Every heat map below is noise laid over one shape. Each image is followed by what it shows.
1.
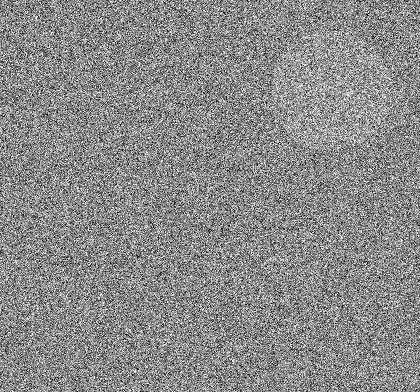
disc
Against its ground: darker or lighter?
lighter
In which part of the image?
top right
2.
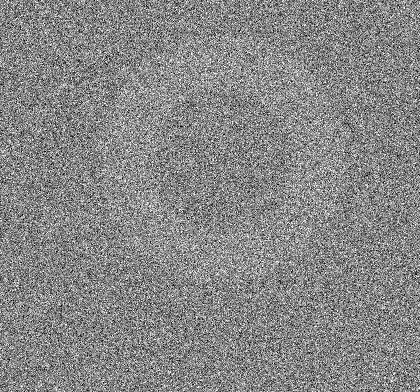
ring
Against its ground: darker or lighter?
lighter
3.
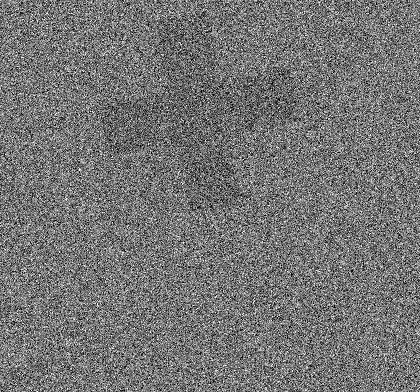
cross
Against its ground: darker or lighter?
darker
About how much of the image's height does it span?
half
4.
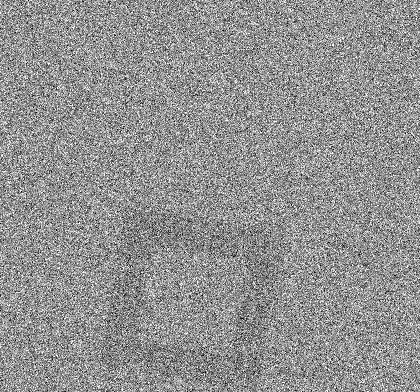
square frame
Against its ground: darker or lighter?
darker
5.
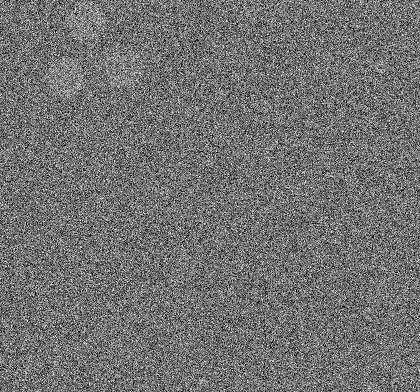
three dots
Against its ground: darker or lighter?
lighter
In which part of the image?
top left
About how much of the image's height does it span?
a quarter
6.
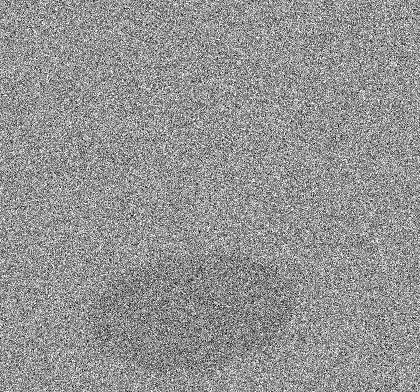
ellipse
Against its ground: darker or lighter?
darker
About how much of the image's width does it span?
half
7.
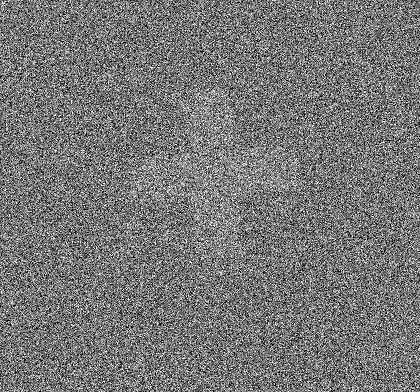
cross
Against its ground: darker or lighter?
lighter
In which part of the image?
centre
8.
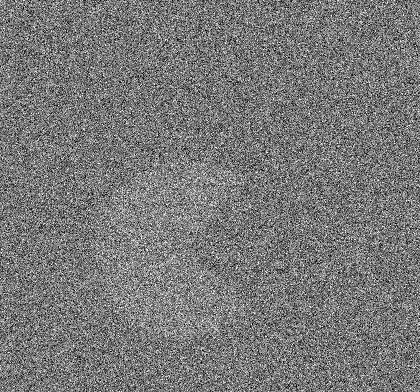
disc with a wedge cut out
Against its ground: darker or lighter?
lighter
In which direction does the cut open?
right
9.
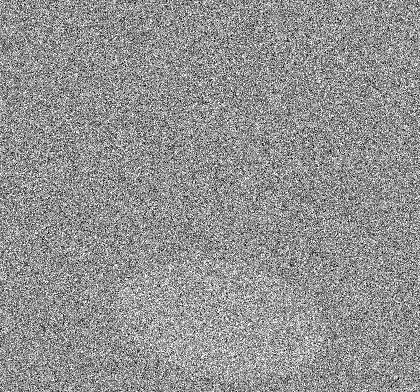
ellipse
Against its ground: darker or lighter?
lighter
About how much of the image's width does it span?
half
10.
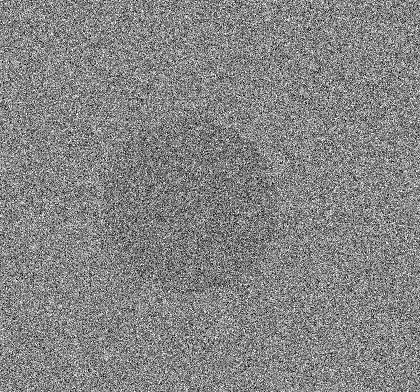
disc
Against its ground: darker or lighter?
darker
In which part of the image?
centre
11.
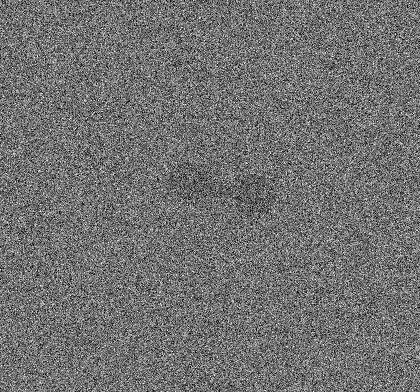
dumbbell
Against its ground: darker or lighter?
darker
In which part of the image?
centre
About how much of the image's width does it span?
a quarter
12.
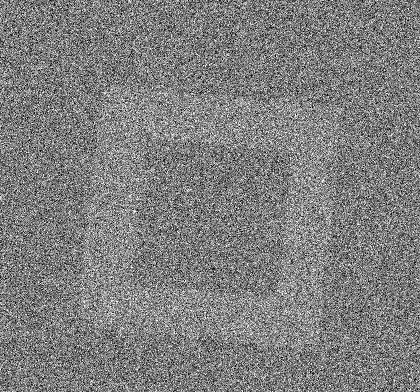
square frame
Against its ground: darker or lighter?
lighter
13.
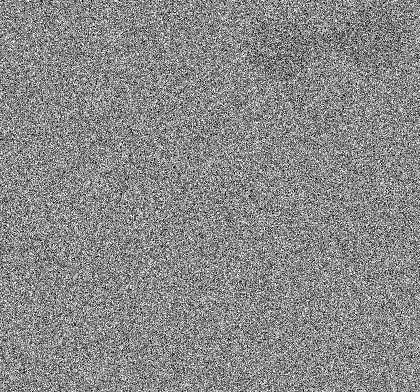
dumbbell
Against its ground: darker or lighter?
darker
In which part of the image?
top right
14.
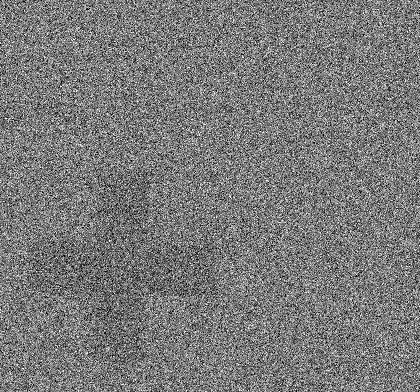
cross
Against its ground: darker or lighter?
darker
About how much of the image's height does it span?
half
